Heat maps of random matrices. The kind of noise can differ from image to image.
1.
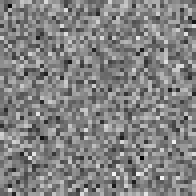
independent entries
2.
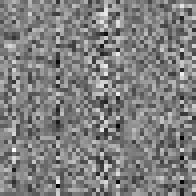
columns of uneven size
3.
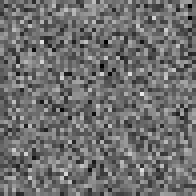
independent entries
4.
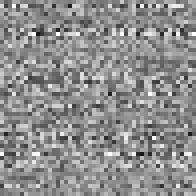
rows of uneven size
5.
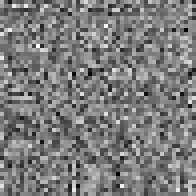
low rank plus noise
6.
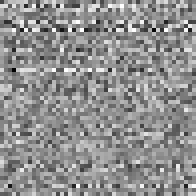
rows of uneven size
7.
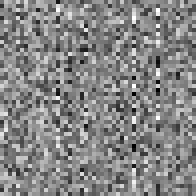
columns of uneven size
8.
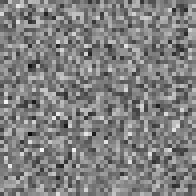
low rank plus noise
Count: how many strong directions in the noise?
five to eight
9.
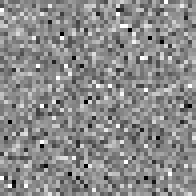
heavy tails
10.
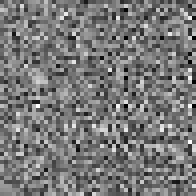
low rank plus noise
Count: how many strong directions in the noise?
one
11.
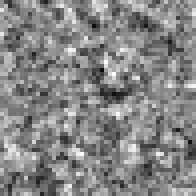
blotchy
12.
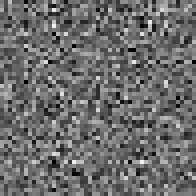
low rank plus noise
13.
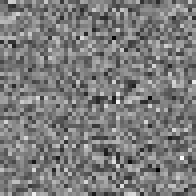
low rank plus noise
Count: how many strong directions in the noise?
one
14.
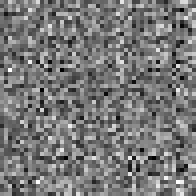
low rank plus noise
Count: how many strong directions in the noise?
five to eight
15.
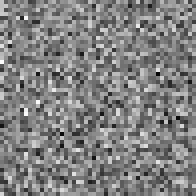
low rank plus noise
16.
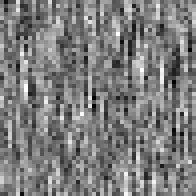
streaked along the columns
